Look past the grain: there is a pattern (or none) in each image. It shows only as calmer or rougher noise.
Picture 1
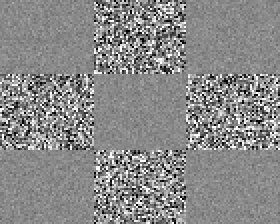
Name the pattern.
a checkerboard
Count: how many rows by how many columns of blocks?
3 by 3
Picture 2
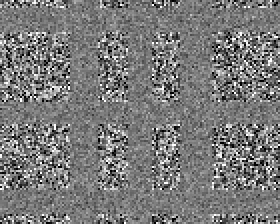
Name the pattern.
bands of rows crossing bands of columns
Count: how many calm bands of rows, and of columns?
3 and 3
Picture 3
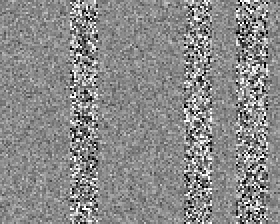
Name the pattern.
bands of columns
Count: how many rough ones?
3
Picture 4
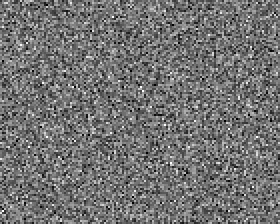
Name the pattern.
only noise
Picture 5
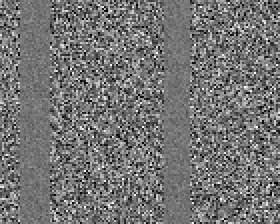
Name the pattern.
bands of columns
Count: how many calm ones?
2
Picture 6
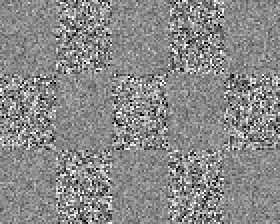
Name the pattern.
a checkerboard
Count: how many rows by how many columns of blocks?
3 by 5
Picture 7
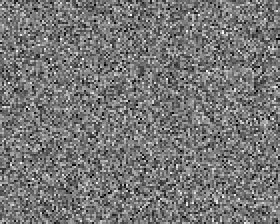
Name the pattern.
only noise
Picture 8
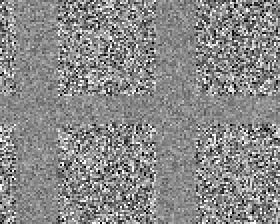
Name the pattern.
bands of rows crossing bands of columns
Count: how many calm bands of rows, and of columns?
1 and 2
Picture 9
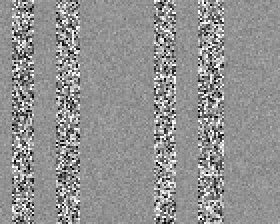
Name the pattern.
bands of columns
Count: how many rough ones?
4
